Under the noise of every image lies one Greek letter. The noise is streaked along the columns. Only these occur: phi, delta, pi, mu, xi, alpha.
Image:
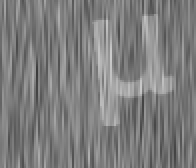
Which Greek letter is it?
mu
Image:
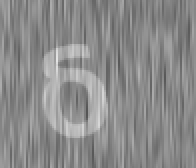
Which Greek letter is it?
delta
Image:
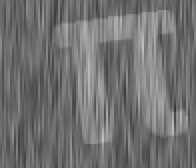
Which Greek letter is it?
pi
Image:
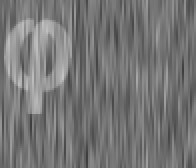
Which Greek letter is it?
phi
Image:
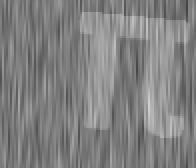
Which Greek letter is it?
pi
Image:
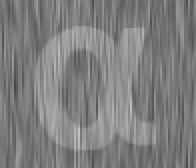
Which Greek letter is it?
alpha
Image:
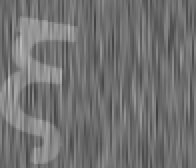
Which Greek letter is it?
xi
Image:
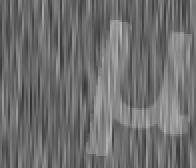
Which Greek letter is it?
mu
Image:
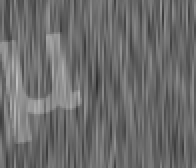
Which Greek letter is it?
mu
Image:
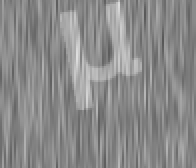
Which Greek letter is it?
mu
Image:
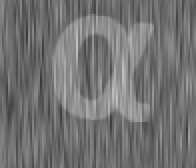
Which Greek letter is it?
alpha
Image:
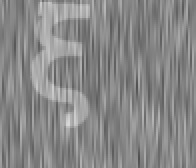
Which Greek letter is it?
xi
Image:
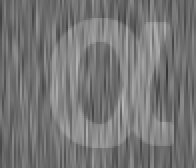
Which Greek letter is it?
alpha
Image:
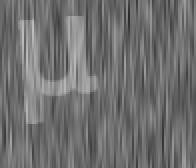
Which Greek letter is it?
mu
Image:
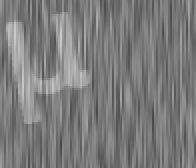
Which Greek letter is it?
mu
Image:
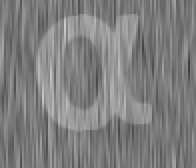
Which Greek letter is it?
alpha
